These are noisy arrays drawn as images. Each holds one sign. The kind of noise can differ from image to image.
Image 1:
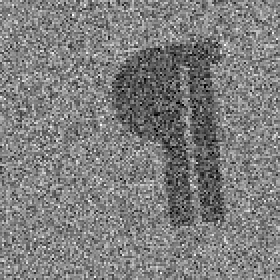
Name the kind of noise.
independent entries
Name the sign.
pilcrow
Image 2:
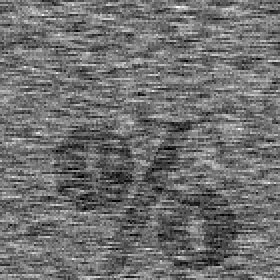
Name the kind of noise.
streaked along the rows
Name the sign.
percent sign
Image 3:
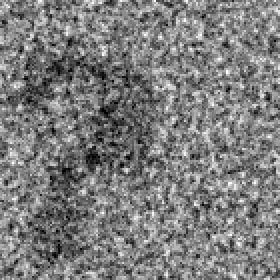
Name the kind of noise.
blotchy
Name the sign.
question mark
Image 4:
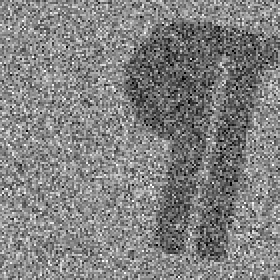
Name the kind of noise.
independent entries
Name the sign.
pilcrow
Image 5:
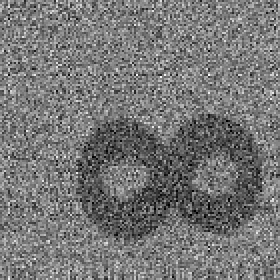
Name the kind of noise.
low rank plus noise
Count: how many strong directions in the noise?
one
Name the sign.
infinity sign
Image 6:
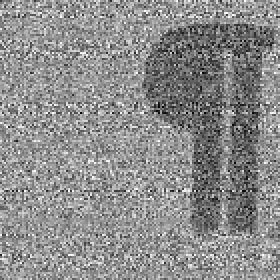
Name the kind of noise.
rows of uneven size
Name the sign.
pilcrow
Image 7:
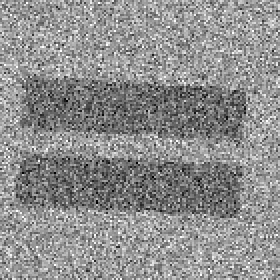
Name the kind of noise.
independent entries
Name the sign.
equals sign
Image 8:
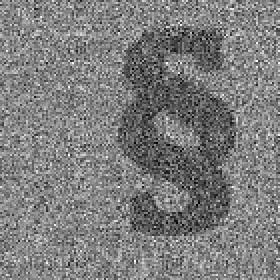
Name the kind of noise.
low rank plus noise
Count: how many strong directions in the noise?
five to eight
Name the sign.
section sign
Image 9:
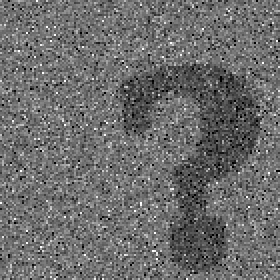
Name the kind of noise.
heavy tails
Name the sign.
question mark
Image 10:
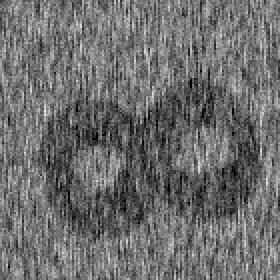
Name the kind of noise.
streaked along the columns
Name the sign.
infinity sign
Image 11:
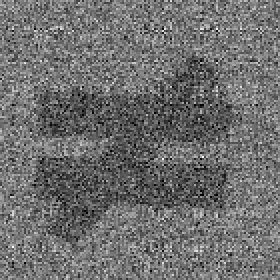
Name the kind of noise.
low rank plus noise
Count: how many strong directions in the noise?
one
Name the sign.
not-equal sign
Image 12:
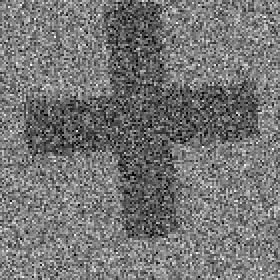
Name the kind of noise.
independent entries
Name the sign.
plus sign
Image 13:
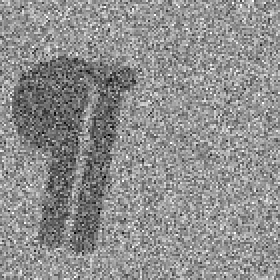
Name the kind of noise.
independent entries
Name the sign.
pilcrow
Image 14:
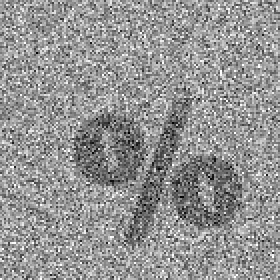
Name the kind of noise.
independent entries
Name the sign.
percent sign
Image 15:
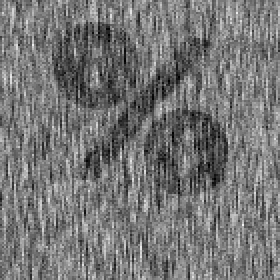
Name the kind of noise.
streaked along the columns
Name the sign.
percent sign
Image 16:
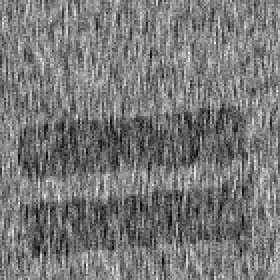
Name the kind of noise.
streaked along the columns
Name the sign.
equals sign
